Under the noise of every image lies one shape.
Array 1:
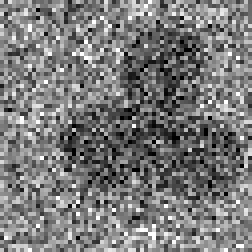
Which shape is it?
club
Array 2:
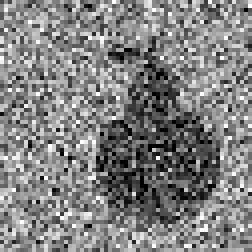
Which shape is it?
pear
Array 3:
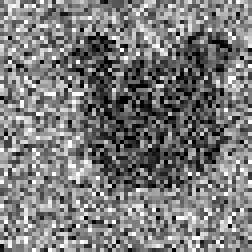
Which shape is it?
bear's head
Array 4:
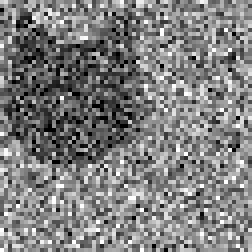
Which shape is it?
cat's head
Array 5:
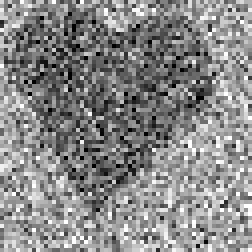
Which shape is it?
heart
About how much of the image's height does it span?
nearly all
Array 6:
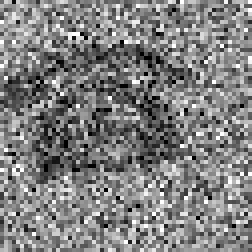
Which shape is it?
telephone
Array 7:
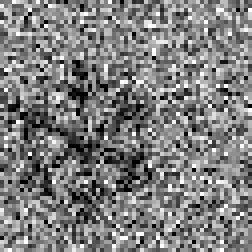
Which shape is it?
snowflake
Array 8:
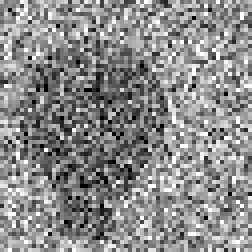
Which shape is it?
light bulb
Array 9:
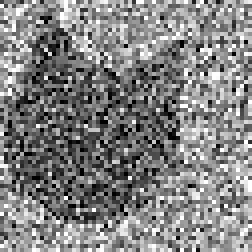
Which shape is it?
cat's head
